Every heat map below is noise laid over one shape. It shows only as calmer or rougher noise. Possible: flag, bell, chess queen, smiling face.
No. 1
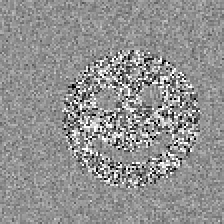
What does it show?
rough smiling face
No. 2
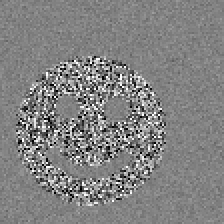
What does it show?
rough smiling face
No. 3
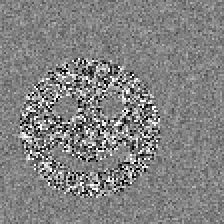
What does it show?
rough smiling face
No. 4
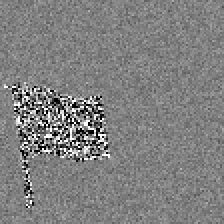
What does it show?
rough flag
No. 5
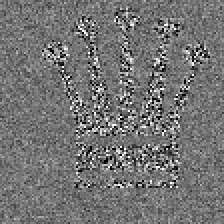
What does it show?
rough chess queen
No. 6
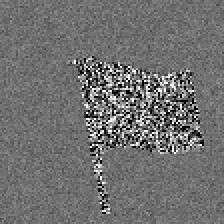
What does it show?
rough flag
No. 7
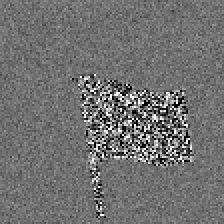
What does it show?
rough flag
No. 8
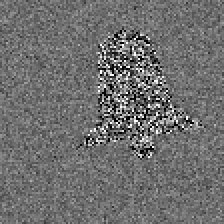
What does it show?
rough bell
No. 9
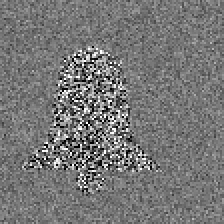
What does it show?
rough bell
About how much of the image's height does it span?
two thirds
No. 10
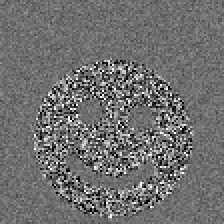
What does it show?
rough smiling face
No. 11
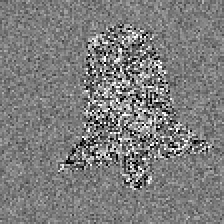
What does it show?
rough bell
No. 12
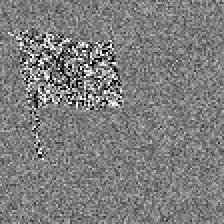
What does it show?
rough flag
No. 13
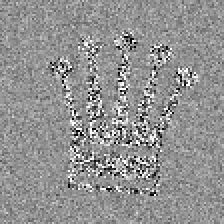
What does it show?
rough chess queen
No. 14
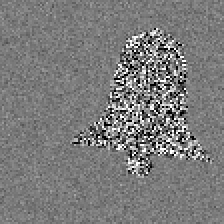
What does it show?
rough bell
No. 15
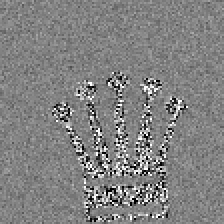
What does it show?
rough chess queen
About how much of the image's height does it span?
two thirds
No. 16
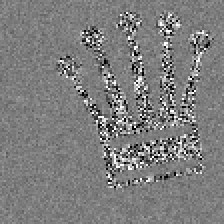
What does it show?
rough chess queen
